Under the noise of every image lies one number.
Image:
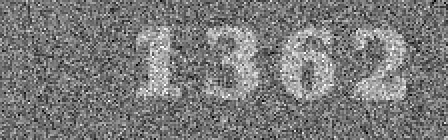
1362
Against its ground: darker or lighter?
lighter
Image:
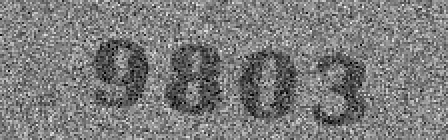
9803
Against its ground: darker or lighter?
darker
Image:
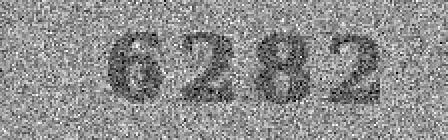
6282
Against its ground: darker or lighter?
darker
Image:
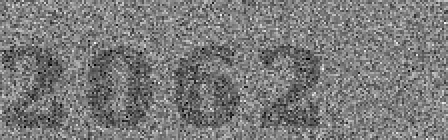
2062
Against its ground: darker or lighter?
darker
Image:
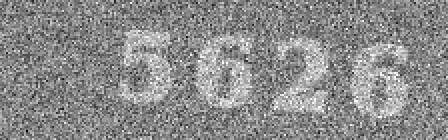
5626
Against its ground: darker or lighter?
lighter
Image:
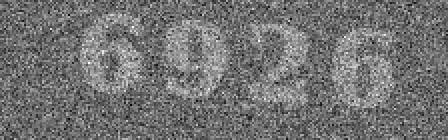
6926
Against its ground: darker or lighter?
lighter
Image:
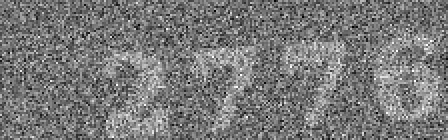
2776
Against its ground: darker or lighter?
lighter
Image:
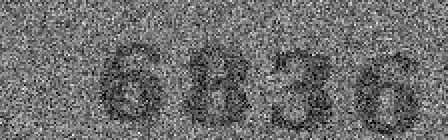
6836
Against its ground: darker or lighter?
darker
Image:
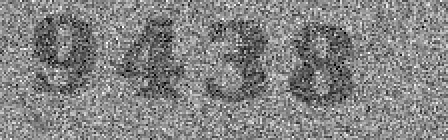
9438
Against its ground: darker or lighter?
darker
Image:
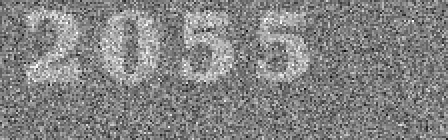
2055
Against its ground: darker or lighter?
lighter
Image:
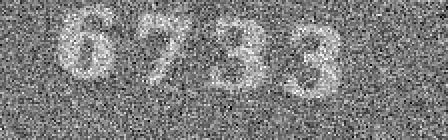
6733
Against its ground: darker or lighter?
lighter
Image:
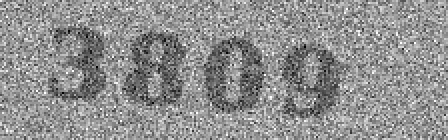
3809
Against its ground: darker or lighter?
darker
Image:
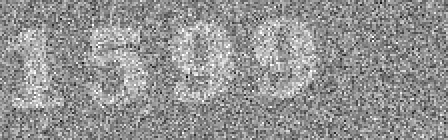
1599
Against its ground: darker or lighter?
lighter
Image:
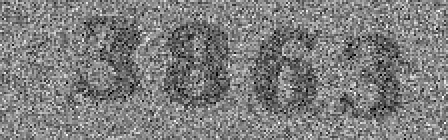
3863
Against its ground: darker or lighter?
darker
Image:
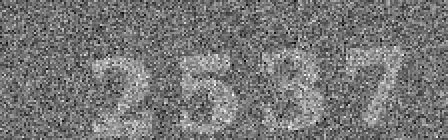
2537
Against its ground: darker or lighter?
lighter
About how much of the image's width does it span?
two thirds
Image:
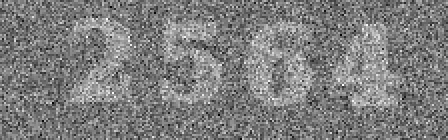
2564
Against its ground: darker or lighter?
lighter
